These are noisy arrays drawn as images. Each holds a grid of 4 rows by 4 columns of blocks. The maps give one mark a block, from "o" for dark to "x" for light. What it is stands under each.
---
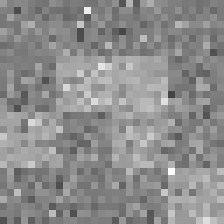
o o o o
o x x o
x o x o
o o o x
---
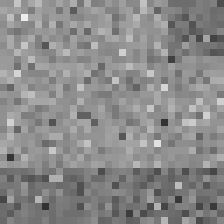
x x x o
x x x x
x x x x
o o o o
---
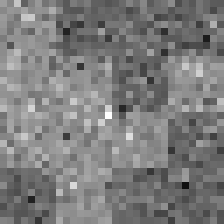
x o o o
x x o x
x x x o
o x o o
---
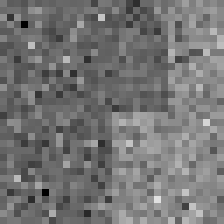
o o o x
o o o x
o o x x
o o x x
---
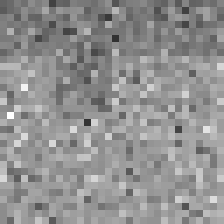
o o o o
x o x x
x x x x
x x x x
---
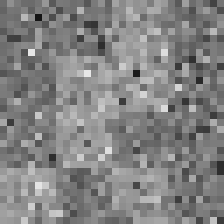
o o x o
o x x o
o x o o
x o x o
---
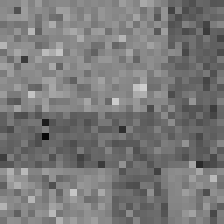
x x x o
x x x o
o o o o
x x o x
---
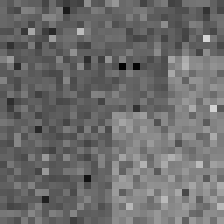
o o o o
o o o x
o o x x
o o x x
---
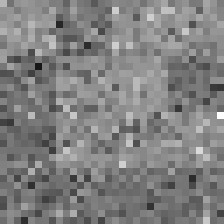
x o x x
o x x o
o x x x
o o o o
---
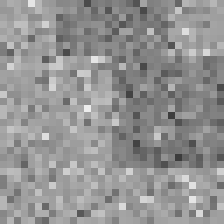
x o o x
x x o o
x x o o
x x x x
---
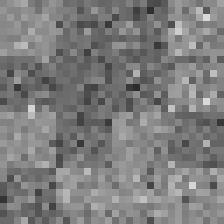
x o o x
o o o x
x o x o
o x x x
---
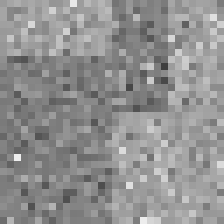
x x o x
o o o x
o o x x
o o x x
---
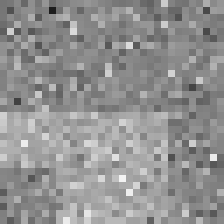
o o o o
o o o o
x x x o
o x x o
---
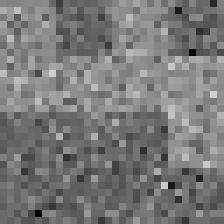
x o x o
x x x x
o o o x
o o o o
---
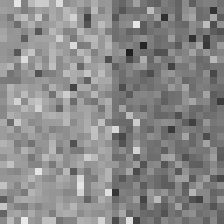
x x o o
x x o o
x x o o
x x o o
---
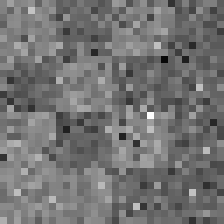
x o x o
o x o o
x o x o
x x o o
